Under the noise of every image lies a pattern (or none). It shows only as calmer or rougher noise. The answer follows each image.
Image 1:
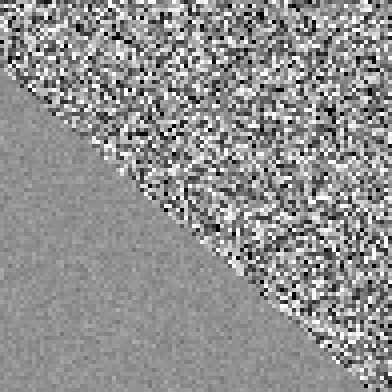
a sharp edge
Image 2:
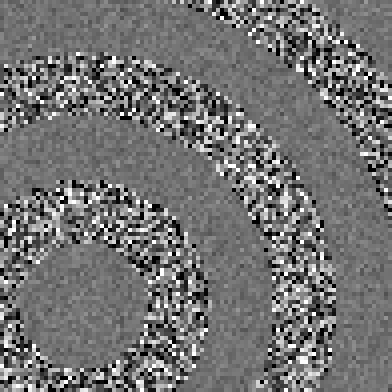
rings round one point
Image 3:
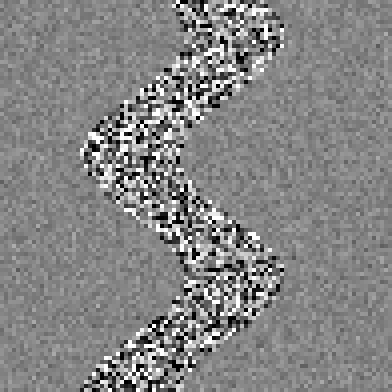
a wavy band
